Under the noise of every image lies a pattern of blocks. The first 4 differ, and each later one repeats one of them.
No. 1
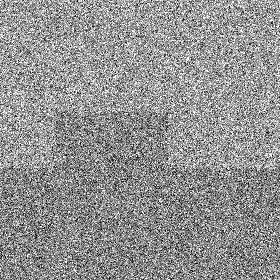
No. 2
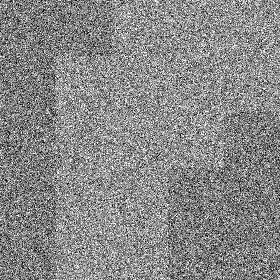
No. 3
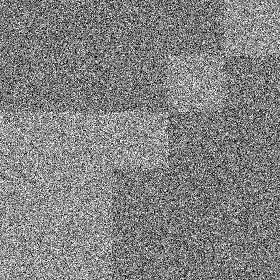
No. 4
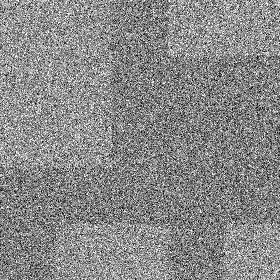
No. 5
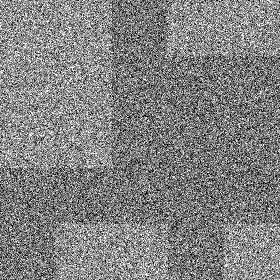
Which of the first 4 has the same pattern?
4
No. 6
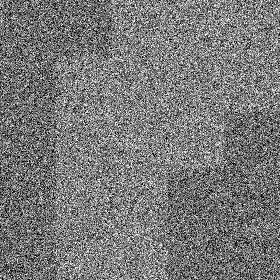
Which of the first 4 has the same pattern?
2
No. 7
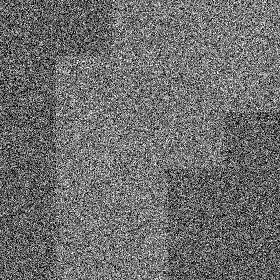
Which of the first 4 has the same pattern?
2
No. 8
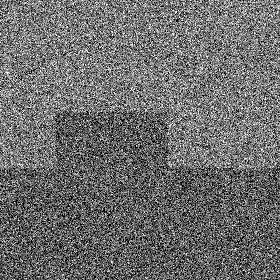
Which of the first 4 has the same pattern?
1
